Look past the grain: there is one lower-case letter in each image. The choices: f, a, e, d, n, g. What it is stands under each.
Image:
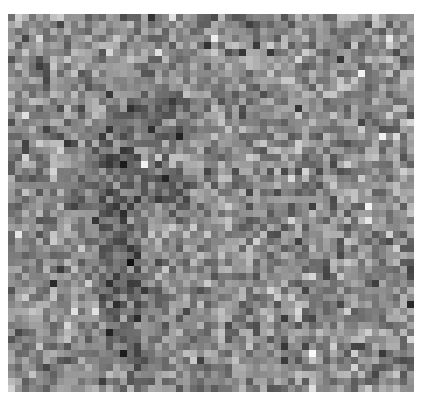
f
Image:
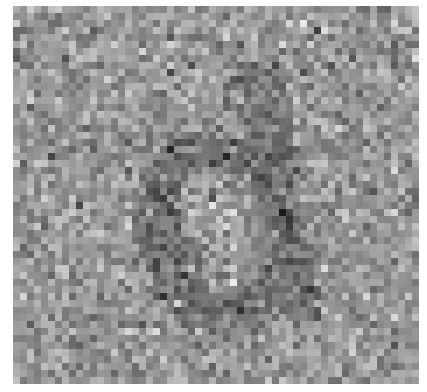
d
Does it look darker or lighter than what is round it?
darker
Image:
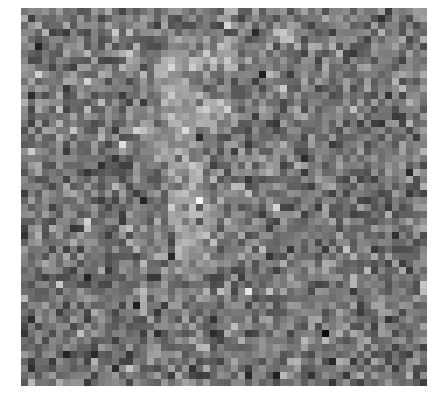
f
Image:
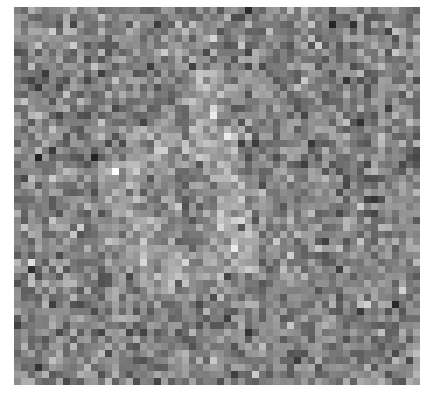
d
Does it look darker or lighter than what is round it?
lighter
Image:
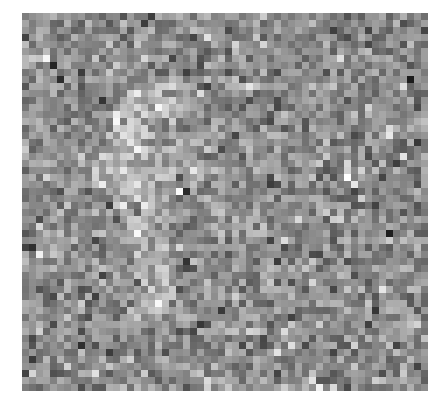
f
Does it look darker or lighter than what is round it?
lighter
